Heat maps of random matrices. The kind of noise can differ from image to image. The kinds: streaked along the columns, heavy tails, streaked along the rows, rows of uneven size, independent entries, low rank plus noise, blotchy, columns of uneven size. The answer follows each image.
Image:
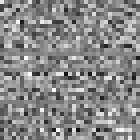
rows of uneven size
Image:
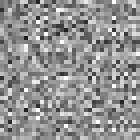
low rank plus noise
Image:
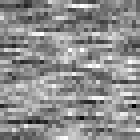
streaked along the rows
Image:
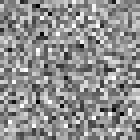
independent entries
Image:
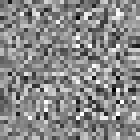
low rank plus noise
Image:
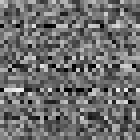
rows of uneven size
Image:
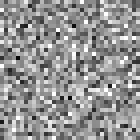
independent entries
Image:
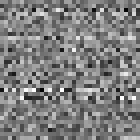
rows of uneven size
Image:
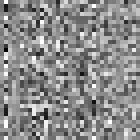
columns of uneven size
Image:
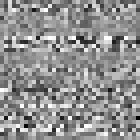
rows of uneven size
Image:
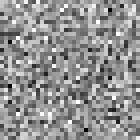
independent entries
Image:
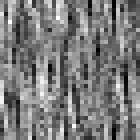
streaked along the columns
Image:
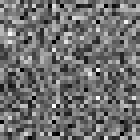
low rank plus noise
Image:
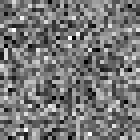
independent entries
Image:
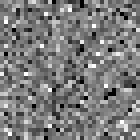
heavy tails
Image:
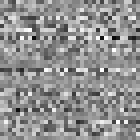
rows of uneven size
